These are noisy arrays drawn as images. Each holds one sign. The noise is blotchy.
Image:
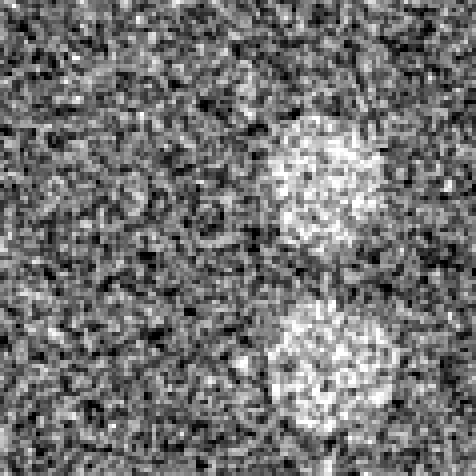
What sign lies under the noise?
colon
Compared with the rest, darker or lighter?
lighter
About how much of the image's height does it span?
two thirds
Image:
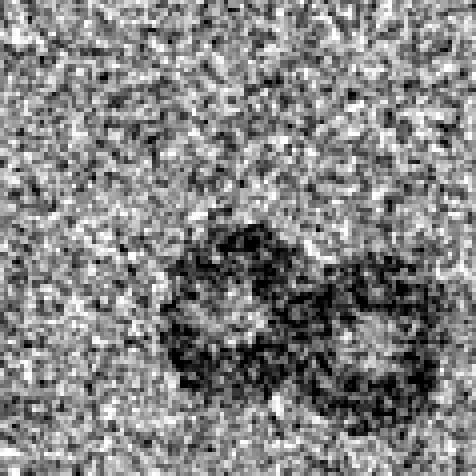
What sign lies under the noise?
infinity sign
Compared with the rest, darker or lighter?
darker
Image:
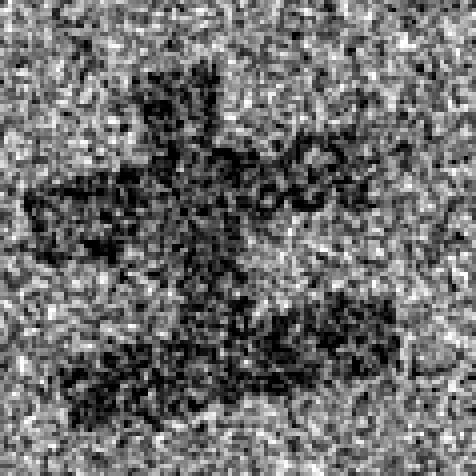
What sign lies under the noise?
plus-minus sign
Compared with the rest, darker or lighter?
darker
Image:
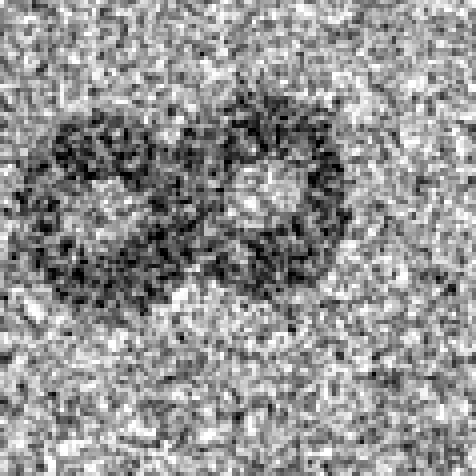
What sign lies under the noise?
infinity sign
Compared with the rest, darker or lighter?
darker
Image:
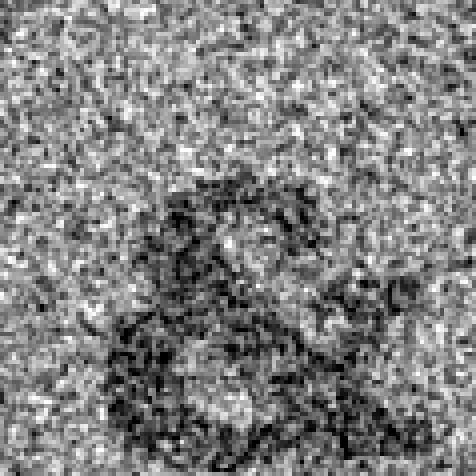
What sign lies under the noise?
ampersand
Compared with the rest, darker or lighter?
darker
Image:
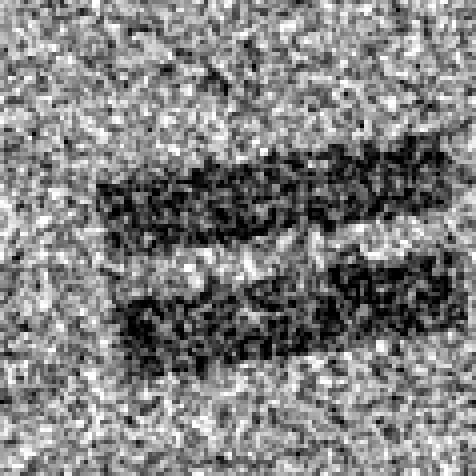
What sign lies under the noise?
equals sign
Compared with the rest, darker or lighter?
darker
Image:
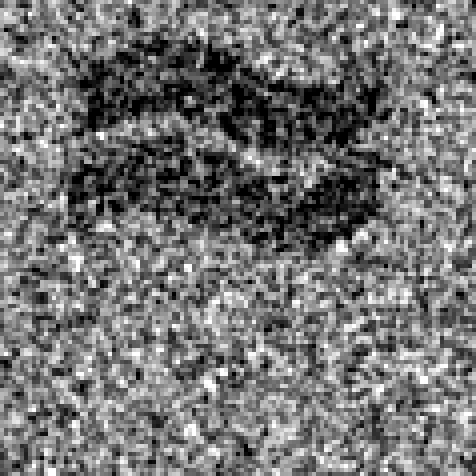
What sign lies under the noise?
approximately sign
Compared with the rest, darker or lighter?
darker
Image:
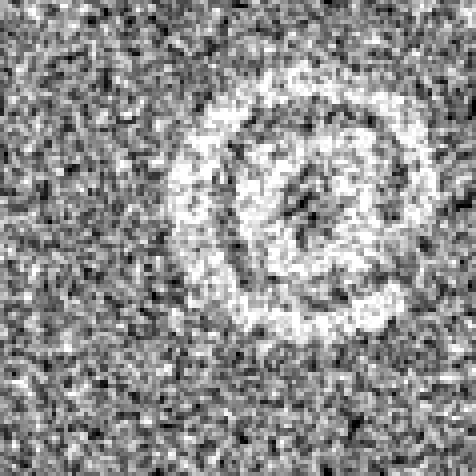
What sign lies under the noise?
at sign
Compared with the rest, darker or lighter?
lighter
